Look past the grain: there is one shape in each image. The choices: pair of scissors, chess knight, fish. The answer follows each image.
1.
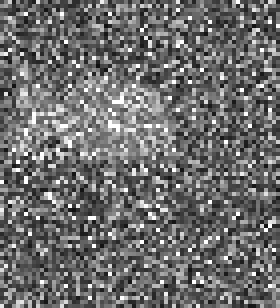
fish
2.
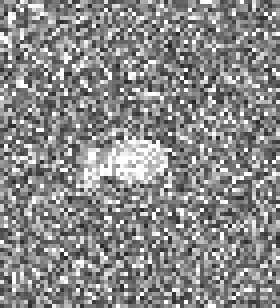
fish
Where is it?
centre
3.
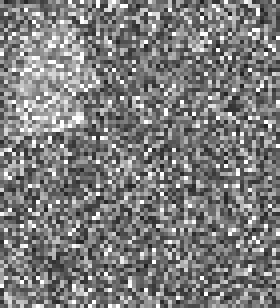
chess knight
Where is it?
top left
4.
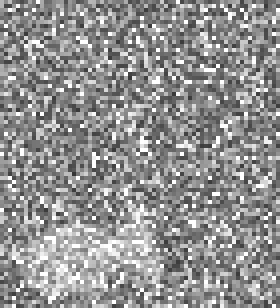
fish
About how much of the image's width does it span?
half
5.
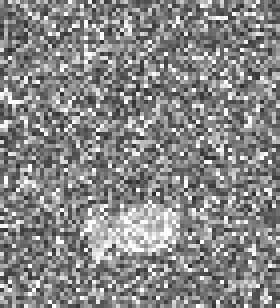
fish
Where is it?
bottom middle
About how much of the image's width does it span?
a third
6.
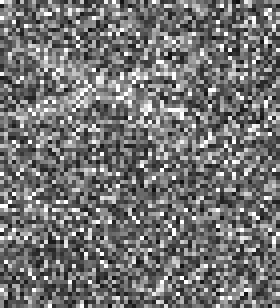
pair of scissors
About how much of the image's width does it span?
two thirds
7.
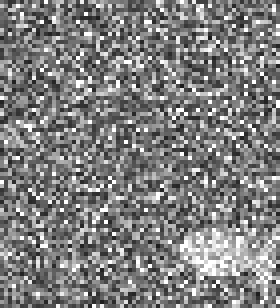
fish
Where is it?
bottom right
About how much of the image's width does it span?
a third
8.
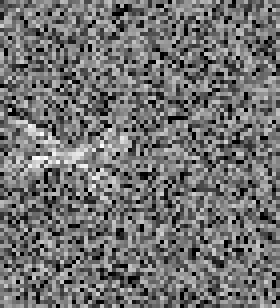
pair of scissors
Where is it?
middle left
